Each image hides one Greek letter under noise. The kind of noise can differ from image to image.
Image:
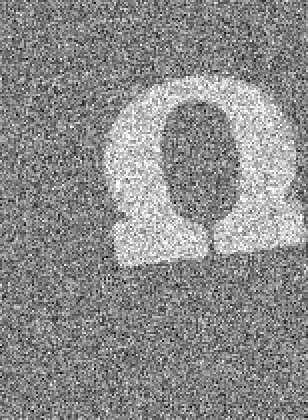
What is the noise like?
independent entries
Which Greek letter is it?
omega
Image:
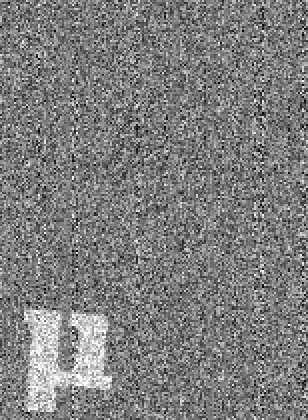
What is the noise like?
columns of uneven size
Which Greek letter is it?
mu
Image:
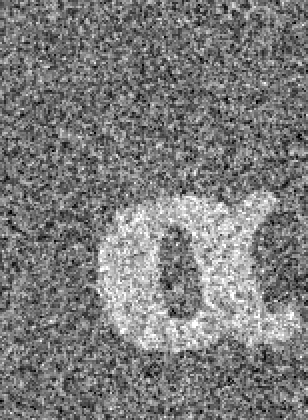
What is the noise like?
blotchy
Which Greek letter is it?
alpha
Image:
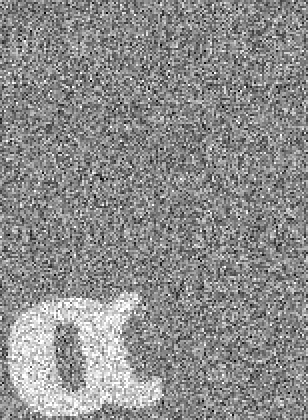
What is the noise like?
low rank plus noise
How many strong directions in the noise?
two
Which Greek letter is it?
alpha
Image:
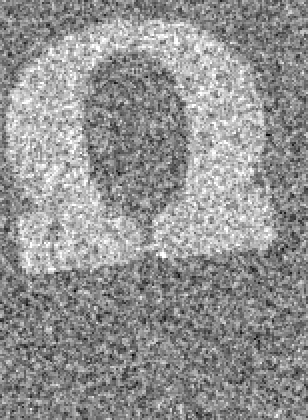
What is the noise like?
blotchy
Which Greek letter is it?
omega
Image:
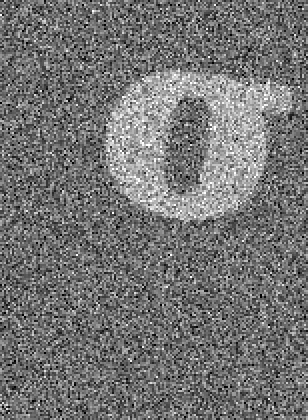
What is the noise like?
independent entries
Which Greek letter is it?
sigma
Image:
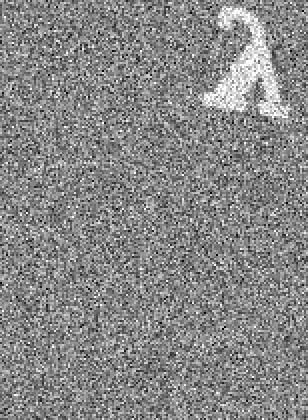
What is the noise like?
independent entries
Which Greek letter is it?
lambda
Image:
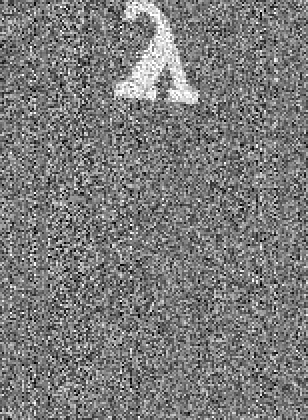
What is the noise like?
columns of uneven size
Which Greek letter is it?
lambda
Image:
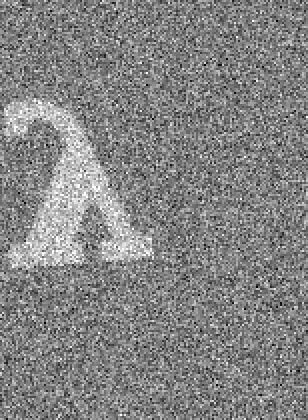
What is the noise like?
independent entries
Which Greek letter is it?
lambda
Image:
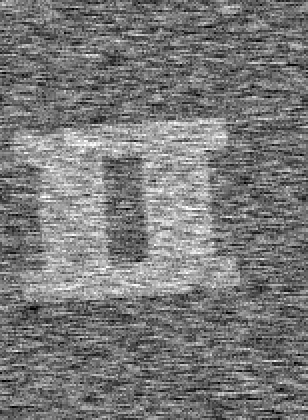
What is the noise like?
streaked along the rows
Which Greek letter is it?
pi
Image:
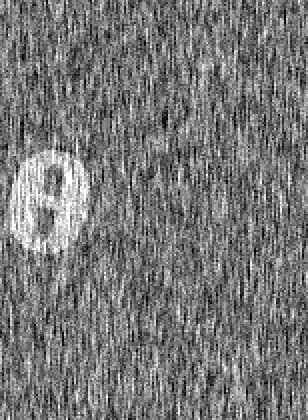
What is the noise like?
streaked along the columns
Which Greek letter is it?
theta
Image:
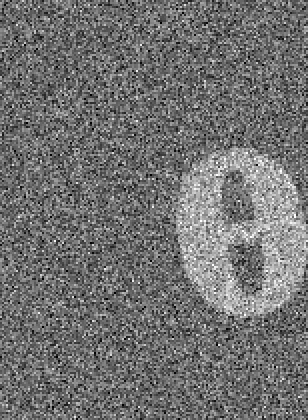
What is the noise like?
independent entries
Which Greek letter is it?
theta
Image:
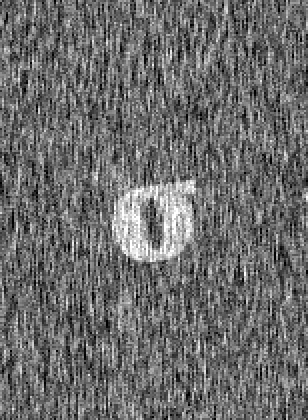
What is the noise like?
streaked along the columns
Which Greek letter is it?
sigma
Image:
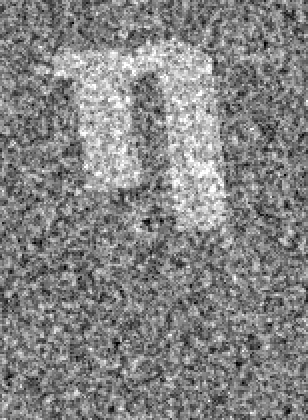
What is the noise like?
blotchy
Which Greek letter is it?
eta
